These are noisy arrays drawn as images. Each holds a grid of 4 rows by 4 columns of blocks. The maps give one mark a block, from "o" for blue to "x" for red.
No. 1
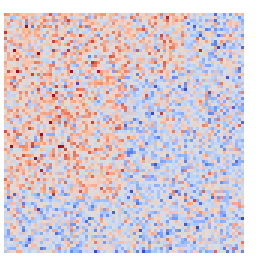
x x x o
x x o o
x x o o
o o o o
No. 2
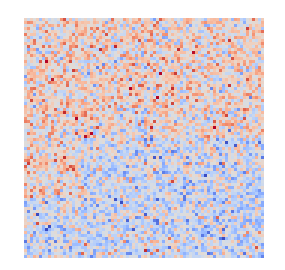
x x x x
x x x x
x o o o
o o o o
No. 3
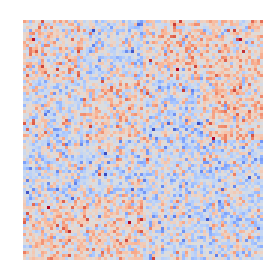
x o x x
o x o x
o o o o
x x o o
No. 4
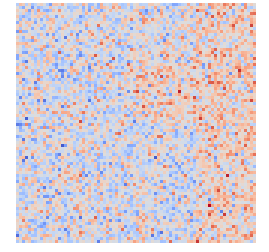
o o o x
o o x x
o o o x
o o o x
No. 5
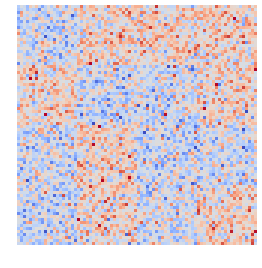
o x x x
x o o x
o x o o
o x o x
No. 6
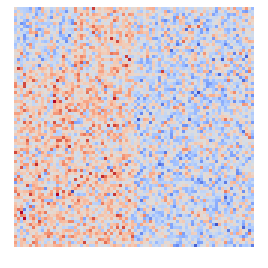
o x o o
x x o o
x x o o
x x o o
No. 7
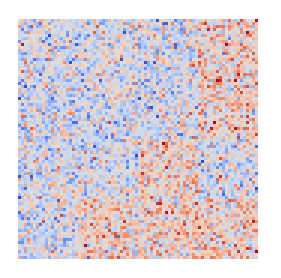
o o o x
o o o x
o o x o
o x x x
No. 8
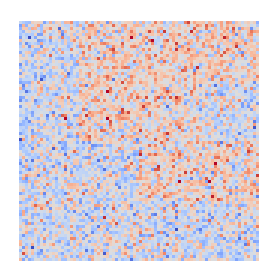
o x x x
o x x o
o o x x
o o o o
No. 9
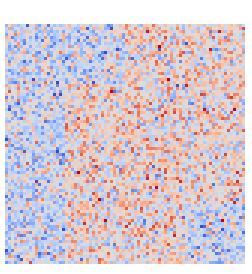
o o x x
o x x x
o x x x
o x x o
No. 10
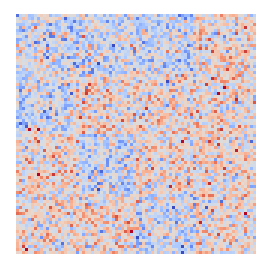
o o o x
o x x x
x o x x
x x o x
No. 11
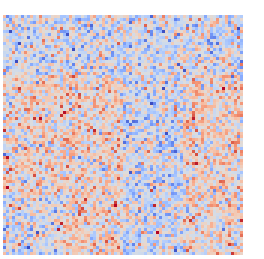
o o o o
x x o x
x x o x
o x o x
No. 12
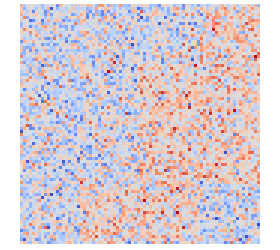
o o o x
o o x x
o o x x
o x x o
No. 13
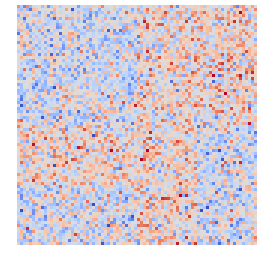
o o x x
o o x x
x x x o
o o x o
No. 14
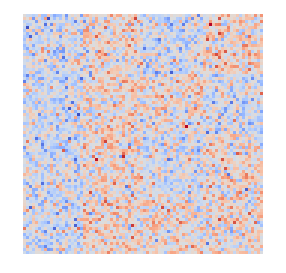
o x o x
o x x o
o x o x
o x x x
